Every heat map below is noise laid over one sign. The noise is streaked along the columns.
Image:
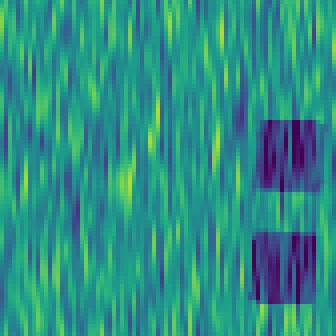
colon
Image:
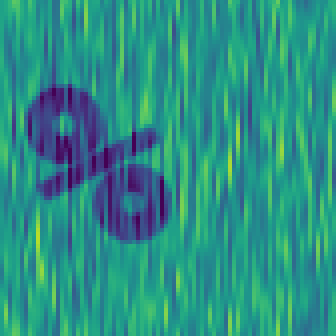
percent sign
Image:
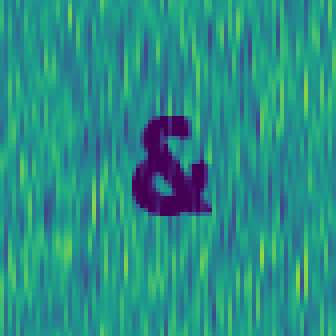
ampersand
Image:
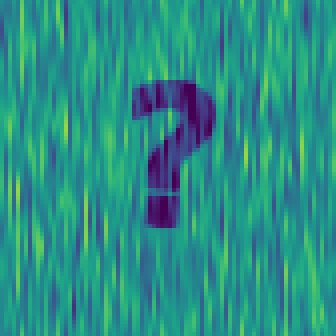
question mark
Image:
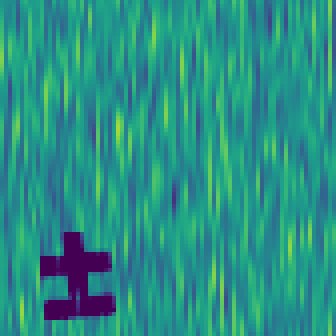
plus-minus sign
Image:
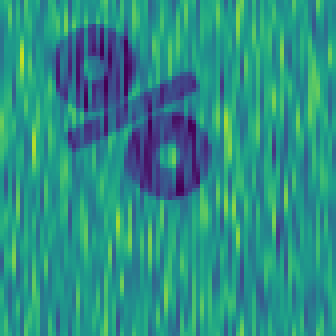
percent sign
